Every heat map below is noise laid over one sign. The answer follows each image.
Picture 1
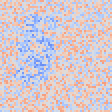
section sign
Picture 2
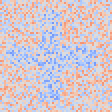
plus sign
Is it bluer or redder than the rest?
bluer
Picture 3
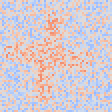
plus sign
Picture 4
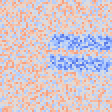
equals sign
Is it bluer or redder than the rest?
bluer
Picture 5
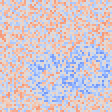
infinity sign
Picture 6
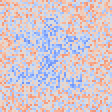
plus-minus sign
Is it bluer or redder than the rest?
bluer
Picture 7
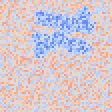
not-equal sign
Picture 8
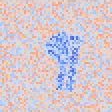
pilcrow
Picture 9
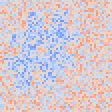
hash sign
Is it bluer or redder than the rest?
bluer
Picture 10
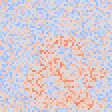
ampersand
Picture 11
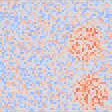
colon
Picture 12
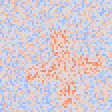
plus sign
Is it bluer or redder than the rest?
redder
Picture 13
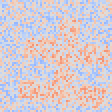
plus-minus sign
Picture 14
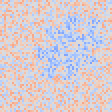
hash sign
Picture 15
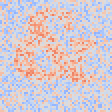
ampersand
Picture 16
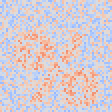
percent sign
